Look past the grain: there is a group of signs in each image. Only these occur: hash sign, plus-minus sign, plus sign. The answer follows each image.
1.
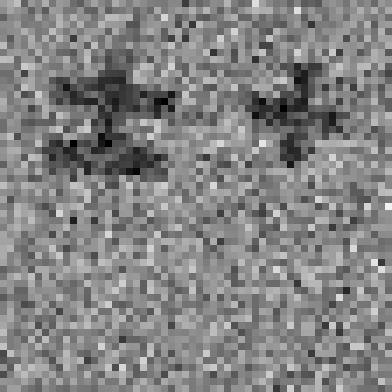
top left: plus-minus sign; top right: plus sign
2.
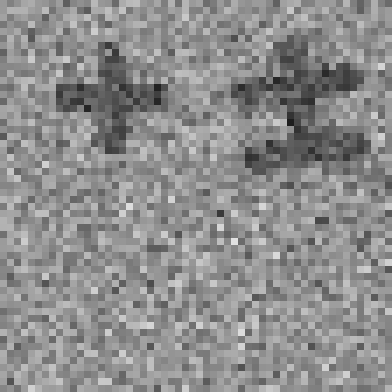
top left: plus sign; top right: plus-minus sign
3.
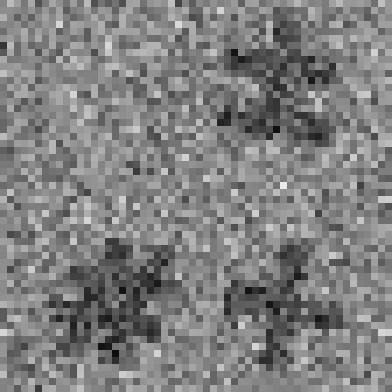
top right: plus-minus sign; bottom left: hash sign; bottom right: plus sign
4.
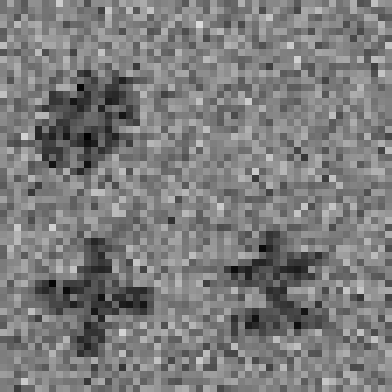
top left: hash sign; bottom left: plus sign; bottom right: plus-minus sign
